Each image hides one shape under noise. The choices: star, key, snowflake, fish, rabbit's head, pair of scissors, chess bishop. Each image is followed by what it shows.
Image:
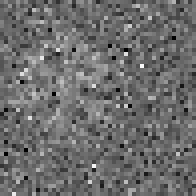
light snowflake
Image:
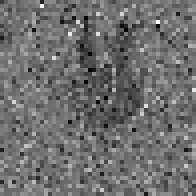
dark rabbit's head
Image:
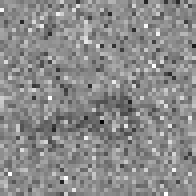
dark key
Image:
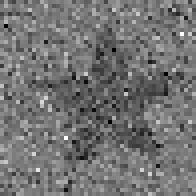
dark star
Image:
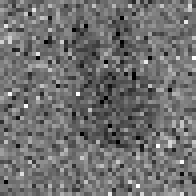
dark rabbit's head
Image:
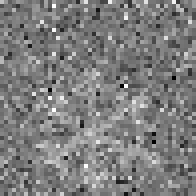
light snowflake
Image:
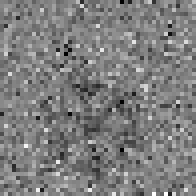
dark snowflake
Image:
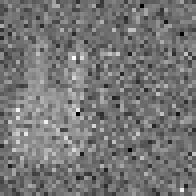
light rabbit's head
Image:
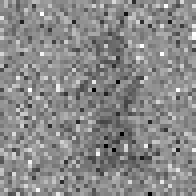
dark chess bishop
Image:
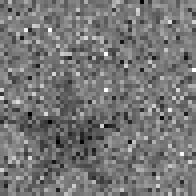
dark star
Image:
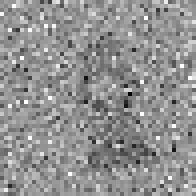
dark chess bishop
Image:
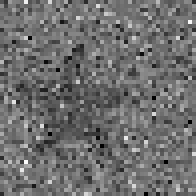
dark star
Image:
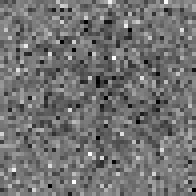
dark snowflake
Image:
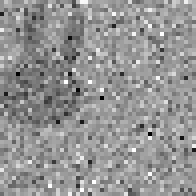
dark rabbit's head
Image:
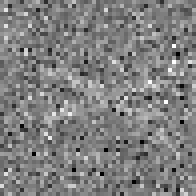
light pair of scissors
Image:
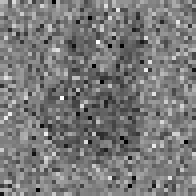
dark rabbit's head
